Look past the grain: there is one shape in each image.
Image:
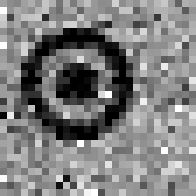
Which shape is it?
bullseye
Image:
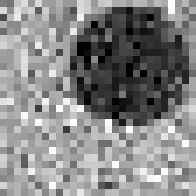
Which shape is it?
disc
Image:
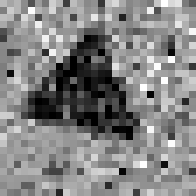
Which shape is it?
triangle
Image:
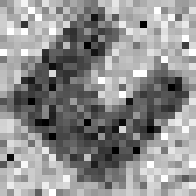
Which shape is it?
square with a notch
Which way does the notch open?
up and right
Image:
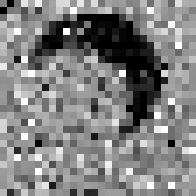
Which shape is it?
crescent
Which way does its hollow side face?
down and left
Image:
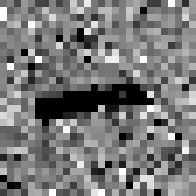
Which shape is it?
bar
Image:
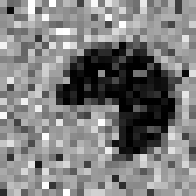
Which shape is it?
disc with a wedge cut out
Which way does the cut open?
down and left
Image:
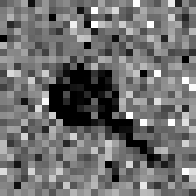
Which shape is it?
lollipop
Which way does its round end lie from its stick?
up and left
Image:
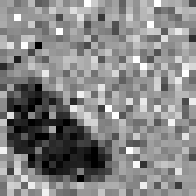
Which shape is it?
half disc
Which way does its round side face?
down and left
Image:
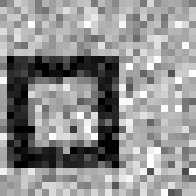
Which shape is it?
square frame
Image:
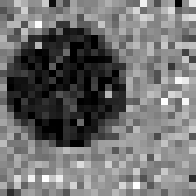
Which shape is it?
disc
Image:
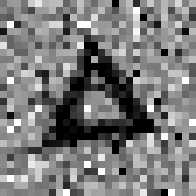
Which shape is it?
triangle frame
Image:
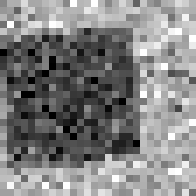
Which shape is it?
square
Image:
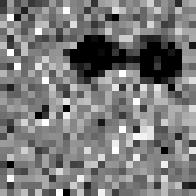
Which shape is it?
dumbbell
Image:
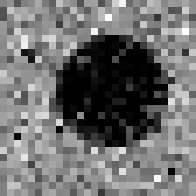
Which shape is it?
disc
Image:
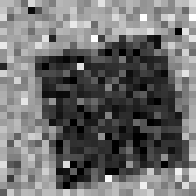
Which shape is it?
square
